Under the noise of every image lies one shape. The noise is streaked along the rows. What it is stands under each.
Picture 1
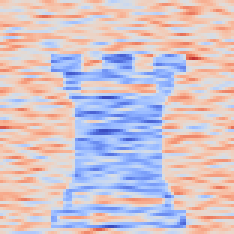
chess rook
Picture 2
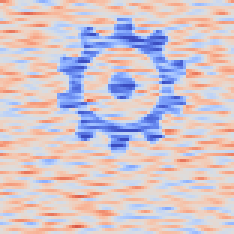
gear
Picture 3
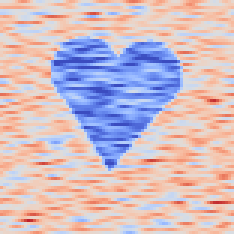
heart
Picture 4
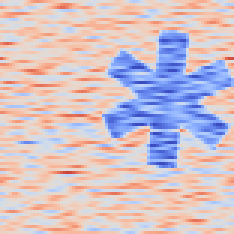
asterisk
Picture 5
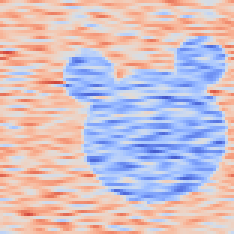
bear's head
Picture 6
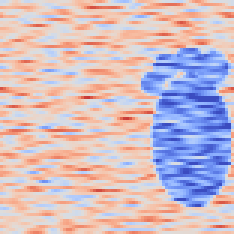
footprint
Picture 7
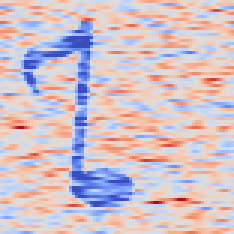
musical note
